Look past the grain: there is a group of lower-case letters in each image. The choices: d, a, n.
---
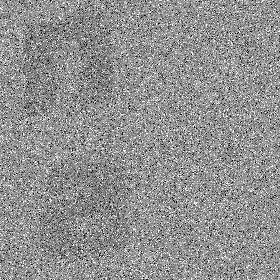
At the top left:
n
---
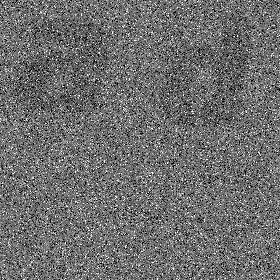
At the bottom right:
nothing
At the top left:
a
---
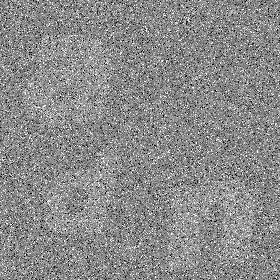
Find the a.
top left
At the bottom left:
d
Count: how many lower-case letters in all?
3
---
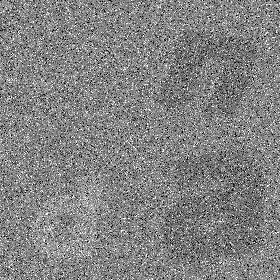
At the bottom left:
d
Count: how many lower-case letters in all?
3
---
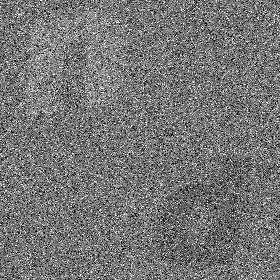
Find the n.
top left
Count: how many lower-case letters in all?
2
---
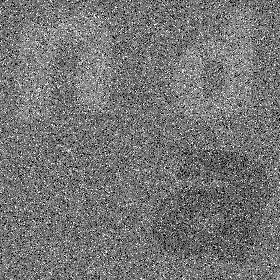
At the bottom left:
nothing
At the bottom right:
a
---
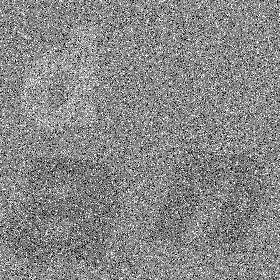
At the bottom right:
n
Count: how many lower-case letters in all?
3
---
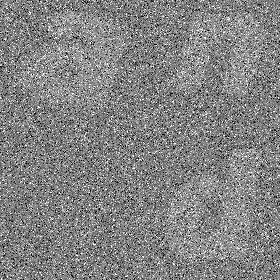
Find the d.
bottom right
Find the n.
top right
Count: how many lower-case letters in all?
3
